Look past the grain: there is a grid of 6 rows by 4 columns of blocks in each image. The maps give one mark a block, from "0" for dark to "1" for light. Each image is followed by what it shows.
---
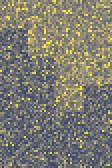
1 1 1 1
0 1 1 1
0 0 1 1
0 0 1 0
0 0 0 0
0 0 0 0
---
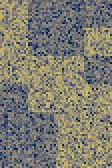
1 0 0 0
1 0 0 1
1 1 1 0
0 1 1 1
0 0 1 1
0 0 1 1
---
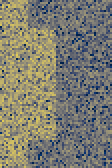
1 0 0 0
1 1 0 0
1 1 0 0
1 1 0 0
1 1 0 0
1 0 0 0
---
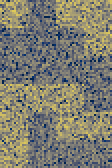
1 0 1 1
0 0 0 1
0 0 0 0
1 1 1 0
1 0 1 1
1 0 0 0
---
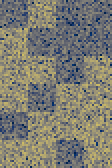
0 1 0 0
1 0 0 0
1 1 0 1
1 0 1 1
0 1 1 1
1 1 0 1
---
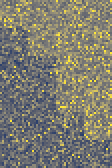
1 1 1 1
0 1 1 1
0 0 1 1
0 0 1 1
0 0 0 1
0 0 0 0
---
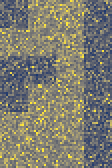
0 1 1 0
1 1 1 0
0 0 1 0
0 1 1 0
1 1 1 0
1 1 1 0
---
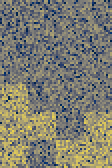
0 0 0 0
0 0 0 0
0 0 0 0
1 0 0 0
1 1 0 1
1 0 1 1
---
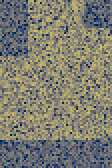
0 1 1 0
0 1 1 1
1 1 1 1
1 1 1 1
1 1 1 1
0 0 0 0
